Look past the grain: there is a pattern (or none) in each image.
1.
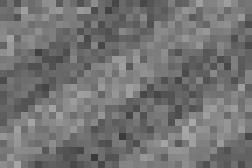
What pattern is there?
diagonal stripes
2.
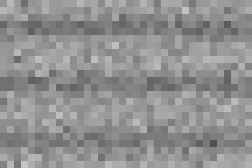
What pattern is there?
horizontal stripes
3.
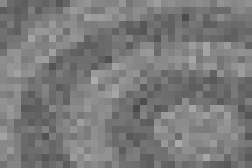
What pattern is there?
rings round one point
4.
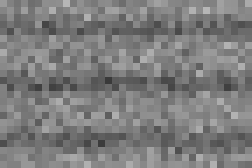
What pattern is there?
horizontal stripes
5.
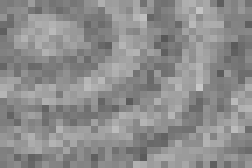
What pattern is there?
rings round one point
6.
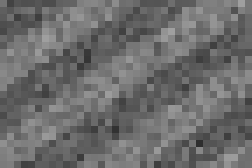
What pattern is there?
diagonal stripes
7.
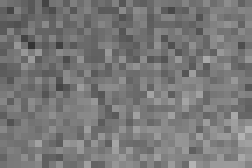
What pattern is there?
a smooth slope
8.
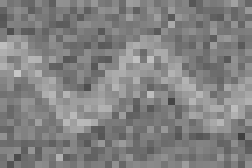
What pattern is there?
a wavy band
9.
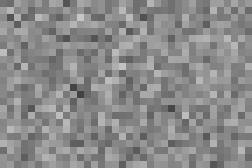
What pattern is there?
only noise
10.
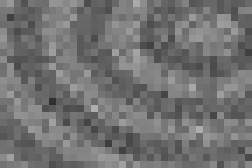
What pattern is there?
rings round one point
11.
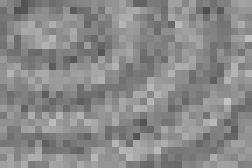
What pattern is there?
rings round one point
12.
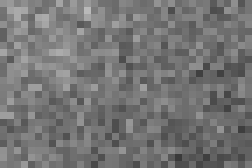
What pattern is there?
a smooth slope
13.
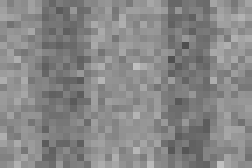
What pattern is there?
vertical stripes
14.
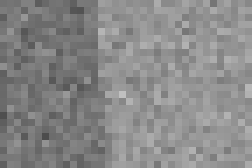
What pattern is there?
a sharp edge
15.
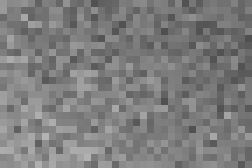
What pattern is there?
a smooth slope
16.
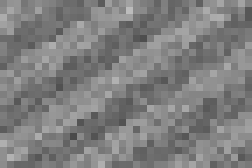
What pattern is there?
diagonal stripes
